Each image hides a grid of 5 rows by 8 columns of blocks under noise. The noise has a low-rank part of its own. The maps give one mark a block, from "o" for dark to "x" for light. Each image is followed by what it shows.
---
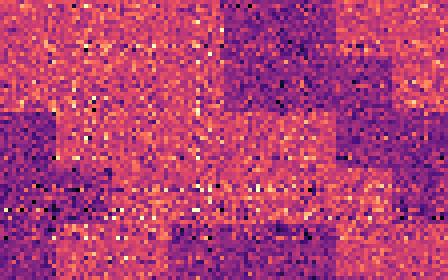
xxxxooxx
xxxxooox
oxxxxxoo
ooxxxxxo
oxxoooxx
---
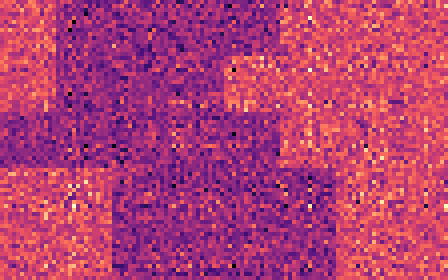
xooooxxx
xoooxxxx
oooooxxx
xxooooxx
xxooooxx
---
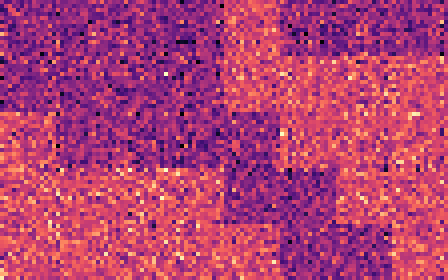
ooooxooo
ooooxxxx
xooooxxx
xxxxooxx
xxxxxoox
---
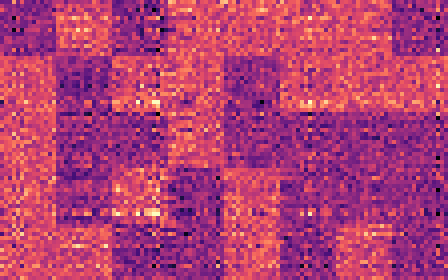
oxoxxxxo
xoxxoxxx
xooxoooo
xoxoxooo
xxooxoxo
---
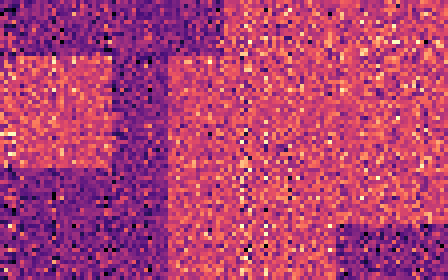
ooooxxxx
xxoxxxxx
xxoxxxxx
oooxxxxx
oooxxxoo
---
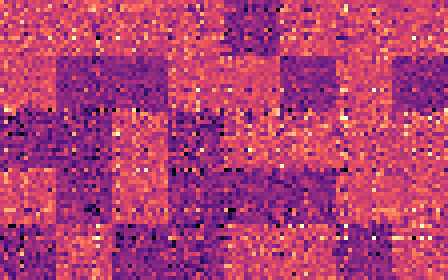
xxxxoxxx
xooxxoxo
ooxoxxxx
xoxoooxx
oxooxxox
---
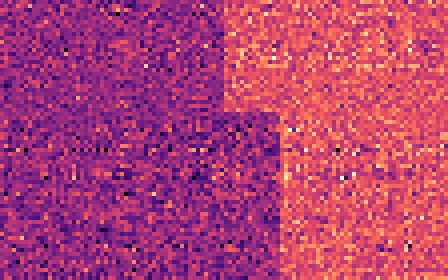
ooooxxxx
ooooxxxx
oooooxxx
oooooxxx
oooooxxx
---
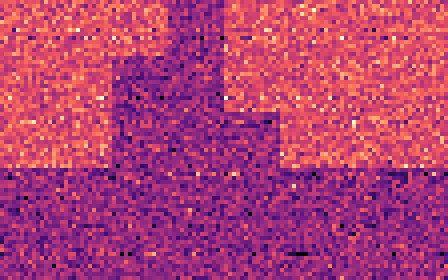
xxxoxxxx
xxooxxxx
xxoooxxx
oooooooo
oooooooo
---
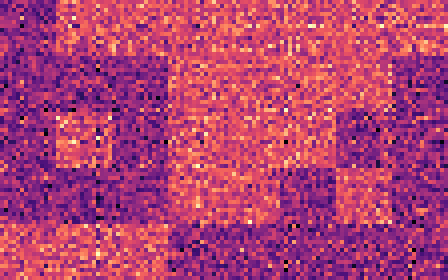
oxxxxxxx
oooxxxxo
oxoxxxoo
oooxxoxo
xxxooooo
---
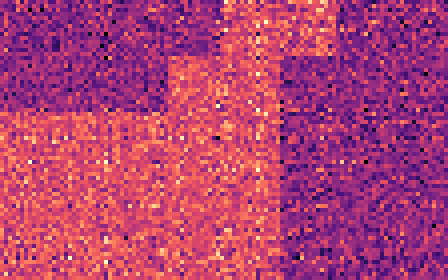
ooooxxoo
oooxxooo
xxxxxooo
xxxxxooo
xxxxxooo
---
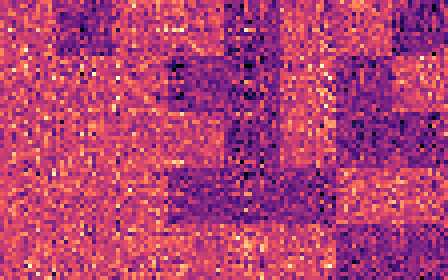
xoxxoxxo
xxxooxox
xxxxoxoo
xxxoooxx
xxxxxxoo
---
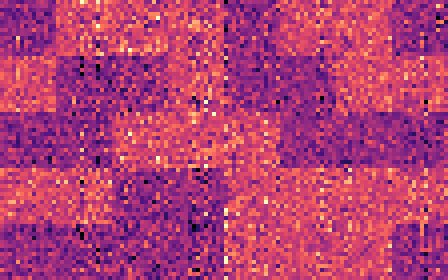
oxxxoxxo
xooxooxx
ooxxxooo
xxooxxxx
ooooxxxo
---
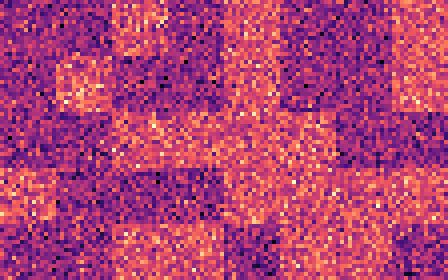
ooxoxoox
oxooxoox
ooxxxxoo
xoooxxxx
ooxxoxxo
